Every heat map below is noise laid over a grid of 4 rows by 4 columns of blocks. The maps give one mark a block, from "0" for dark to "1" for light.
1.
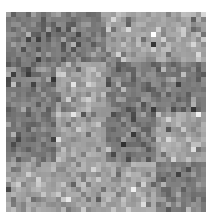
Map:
0011
0100
0101
1110
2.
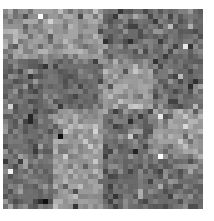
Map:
1100
0010
0101
0100
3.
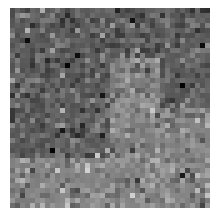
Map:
0000
0010
0011
1111
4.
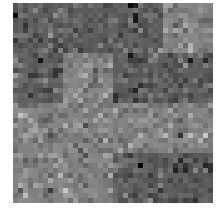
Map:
0001
0100
1111
1100
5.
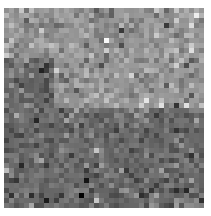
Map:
1111
0111
0000
0000
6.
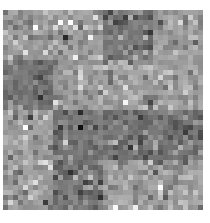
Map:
1101
0111
1000
1011
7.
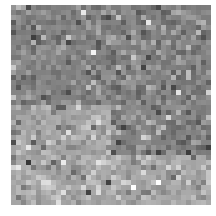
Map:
0000
0000
1100
1111
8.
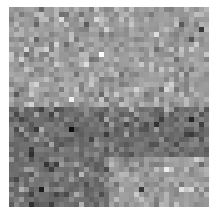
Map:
1111
1111
0000
0011
